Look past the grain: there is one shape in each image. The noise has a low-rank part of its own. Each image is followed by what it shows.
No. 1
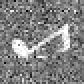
light musical note
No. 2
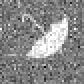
light umbrella
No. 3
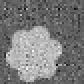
light flower
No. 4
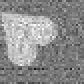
light heart
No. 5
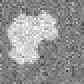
light car
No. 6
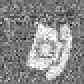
light telephone
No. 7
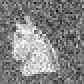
light chess knight
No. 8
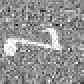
light musical note
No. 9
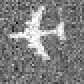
light airplane
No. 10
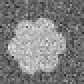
light flower
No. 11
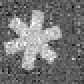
light asterisk
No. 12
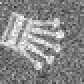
light chess queen
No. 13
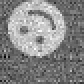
light smiling face
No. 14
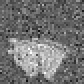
light chess knight
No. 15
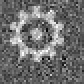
light gear
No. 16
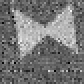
light bow tie
